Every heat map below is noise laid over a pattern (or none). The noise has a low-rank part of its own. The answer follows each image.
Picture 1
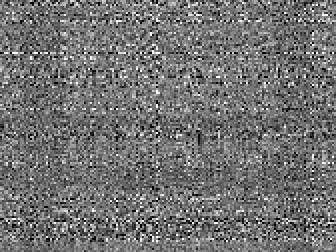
bands of rows crossing bands of columns
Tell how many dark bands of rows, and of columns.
3 and 2
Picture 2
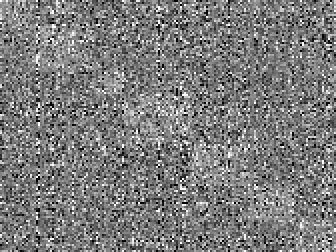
blocks along the diagonal
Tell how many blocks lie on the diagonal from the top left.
7
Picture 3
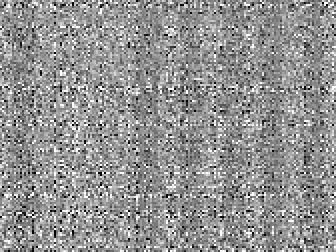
bands of columns
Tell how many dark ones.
6
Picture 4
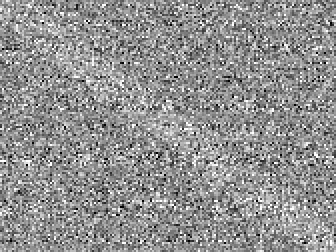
a diagonal band
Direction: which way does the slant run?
top left to bottom right
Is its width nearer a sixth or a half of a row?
a sixth
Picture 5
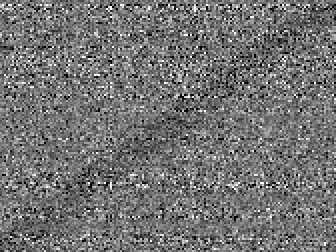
a diagonal band
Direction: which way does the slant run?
bottom left to top right
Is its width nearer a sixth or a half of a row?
a sixth
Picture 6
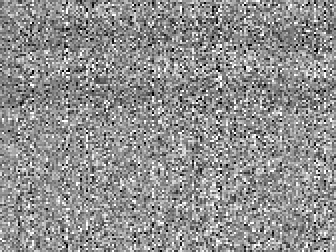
bands of rows
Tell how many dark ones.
2
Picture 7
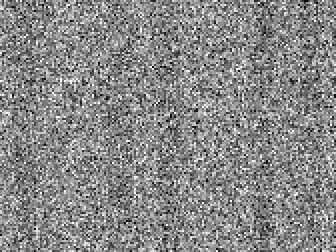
bands of columns
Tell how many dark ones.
5
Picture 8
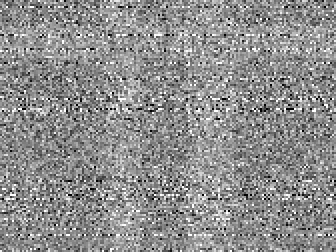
bands of rows crossing bands of columns
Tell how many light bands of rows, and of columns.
1 and 2
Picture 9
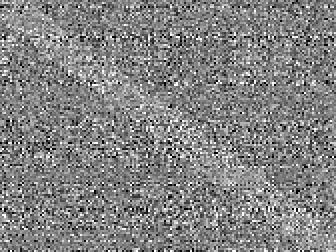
a diagonal band
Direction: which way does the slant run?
top left to bottom right
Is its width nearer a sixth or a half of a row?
a sixth
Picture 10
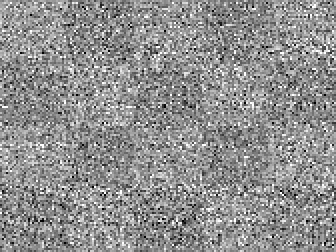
a checkerboard
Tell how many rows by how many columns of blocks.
4 by 5
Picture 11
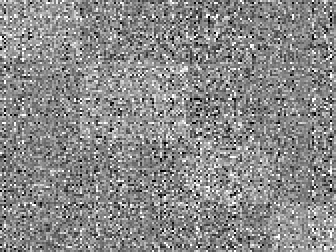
blocks along the diagonal
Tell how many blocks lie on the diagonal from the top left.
4
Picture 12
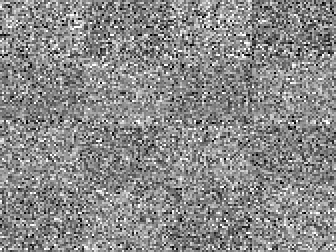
a checkerboard
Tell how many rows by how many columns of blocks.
4 by 4
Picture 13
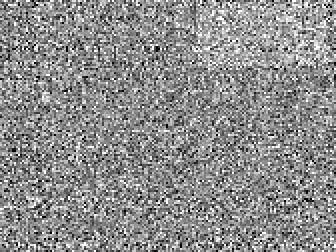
one block
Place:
top right
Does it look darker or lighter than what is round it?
lighter
